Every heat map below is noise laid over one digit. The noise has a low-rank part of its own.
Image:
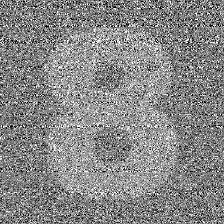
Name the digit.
8
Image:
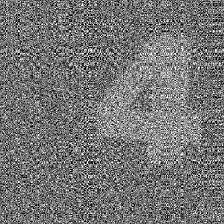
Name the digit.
4
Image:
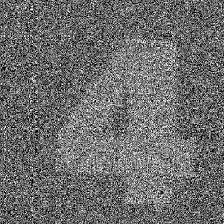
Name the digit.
4
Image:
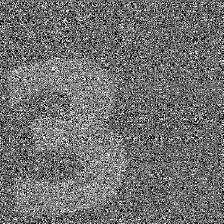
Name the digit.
3
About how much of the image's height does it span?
two thirds
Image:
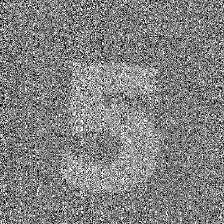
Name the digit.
5
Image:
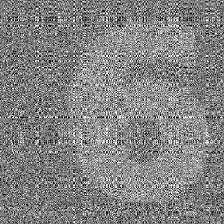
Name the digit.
6
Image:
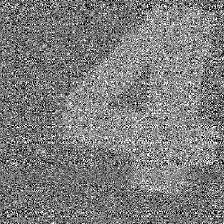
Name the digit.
4
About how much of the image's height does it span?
nearly all
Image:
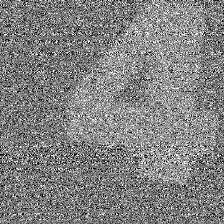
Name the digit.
4
